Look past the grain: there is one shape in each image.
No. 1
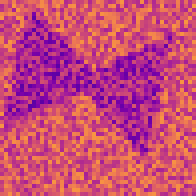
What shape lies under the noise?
bow tie
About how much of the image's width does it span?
nearly all
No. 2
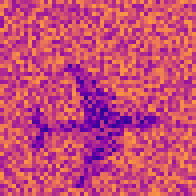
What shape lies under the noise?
airplane
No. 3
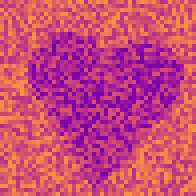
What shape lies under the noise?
heart
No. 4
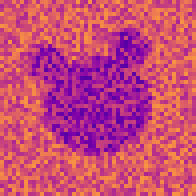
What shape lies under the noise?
bear's head
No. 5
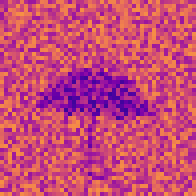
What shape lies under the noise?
umbrella
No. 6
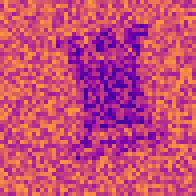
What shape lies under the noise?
chess rook
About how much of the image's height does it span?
two thirds
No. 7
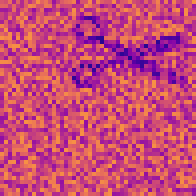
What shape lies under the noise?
pair of scissors
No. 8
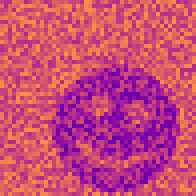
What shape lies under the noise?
smiling face
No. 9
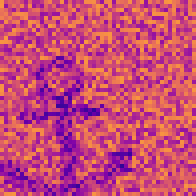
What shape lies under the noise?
anchor
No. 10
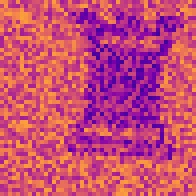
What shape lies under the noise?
chess rook
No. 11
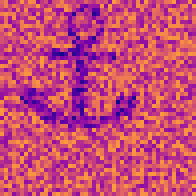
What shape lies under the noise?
anchor
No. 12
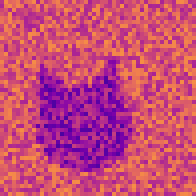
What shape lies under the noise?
cat's head
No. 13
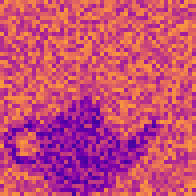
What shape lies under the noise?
teapot
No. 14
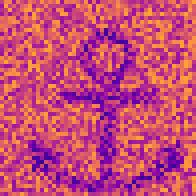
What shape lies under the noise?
anchor
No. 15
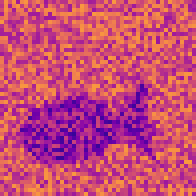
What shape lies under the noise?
fish
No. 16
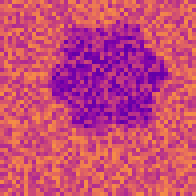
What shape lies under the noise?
flower
